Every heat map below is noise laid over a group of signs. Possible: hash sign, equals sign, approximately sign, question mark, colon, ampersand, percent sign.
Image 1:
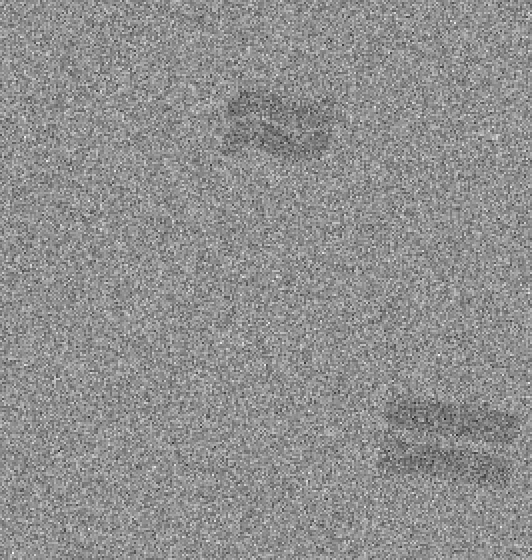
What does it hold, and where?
top middle: approximately sign; bottom right: equals sign
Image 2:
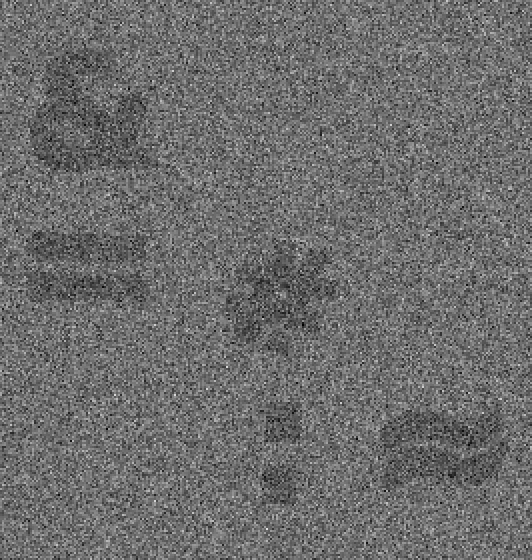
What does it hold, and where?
top left: ampersand; middle left: equals sign; centre: hash sign; bottom middle: colon; bottom right: approximately sign
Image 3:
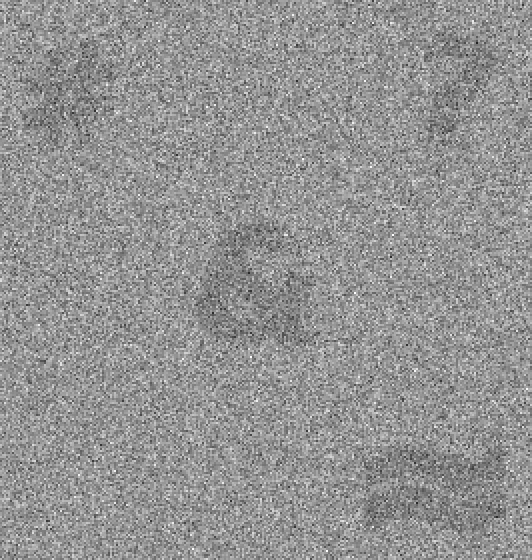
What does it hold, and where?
top left: hash sign; top right: question mark; centre: ampersand; bottom right: approximately sign
